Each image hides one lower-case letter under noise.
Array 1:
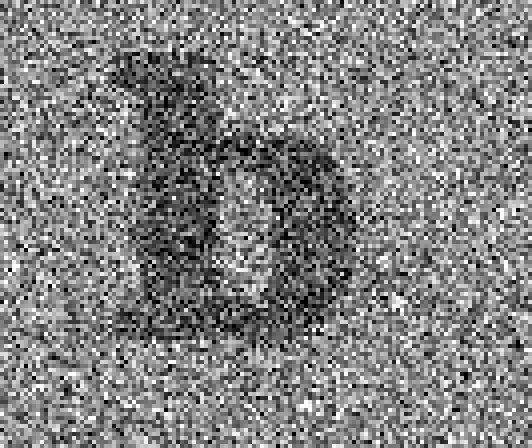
b
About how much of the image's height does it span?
two thirds
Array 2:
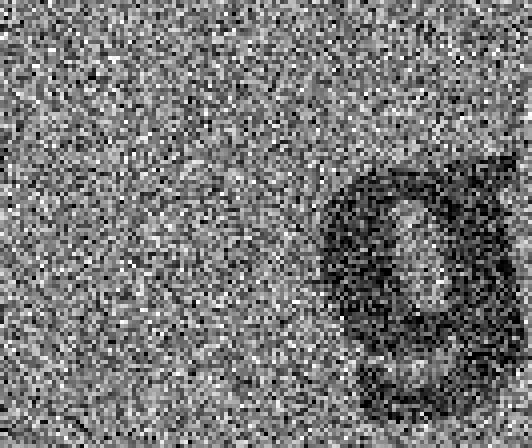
g
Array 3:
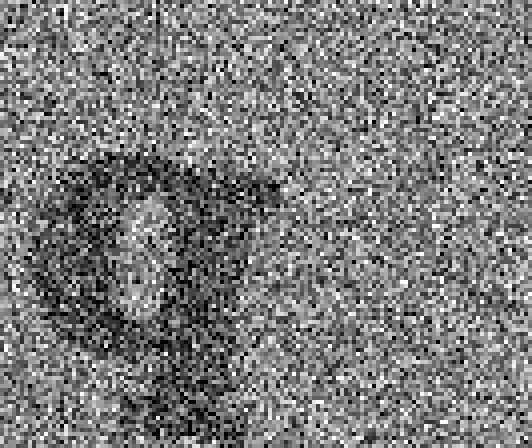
q
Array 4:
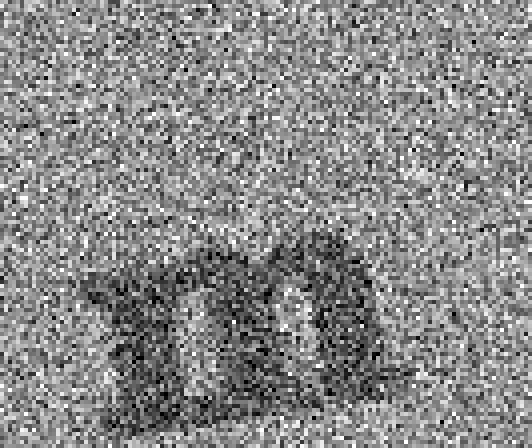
m
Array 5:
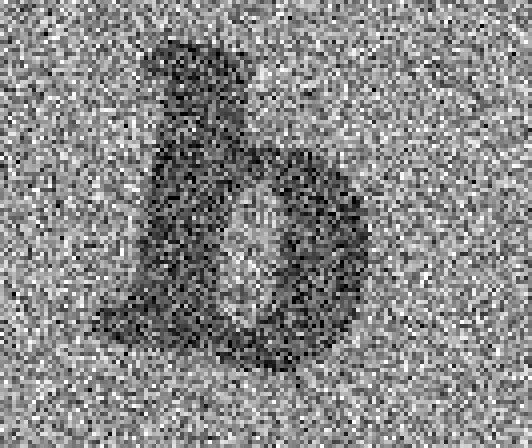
b
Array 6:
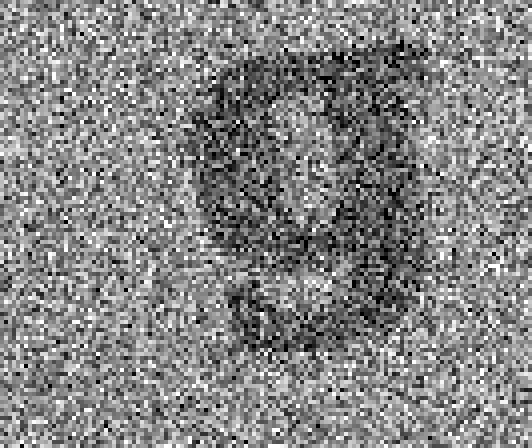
g
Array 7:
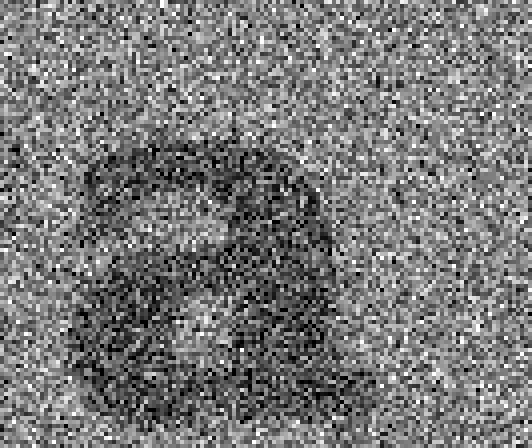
a
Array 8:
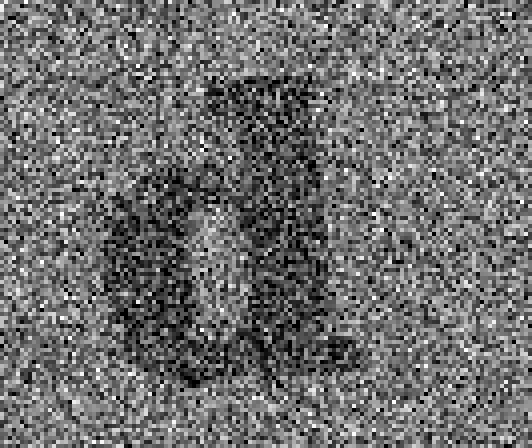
d
